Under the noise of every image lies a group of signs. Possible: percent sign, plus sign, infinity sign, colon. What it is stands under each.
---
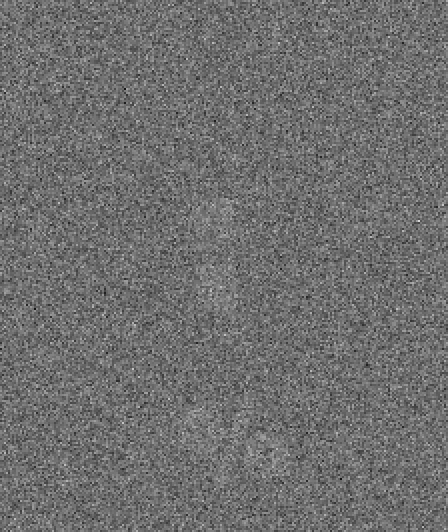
centre: light colon; bottom middle: light percent sign
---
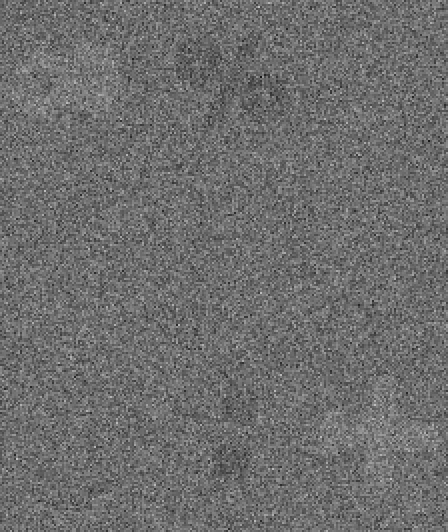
top left: light infinity sign; top middle: dark percent sign; bottom middle: dark colon; bottom right: light plus sign
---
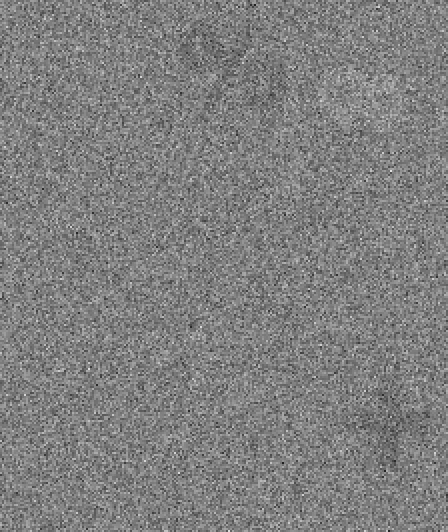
top middle: dark percent sign; top right: light infinity sign; bottom right: dark plus sign
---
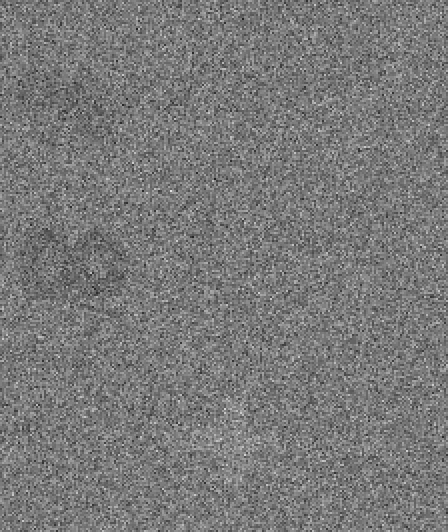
top left: dark percent sign; middle left: dark infinity sign; bottom middle: light plus sign
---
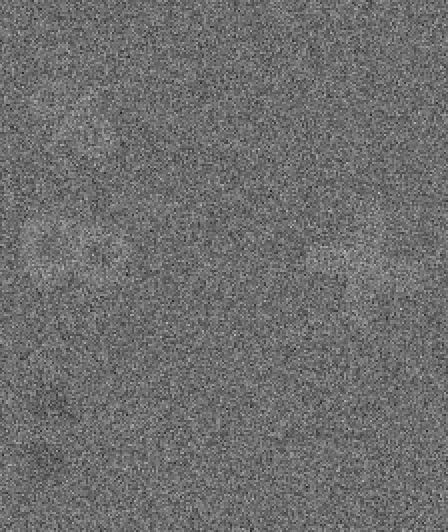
top left: light percent sign; middle left: light infinity sign; middle right: light plus sign; bottom left: dark colon
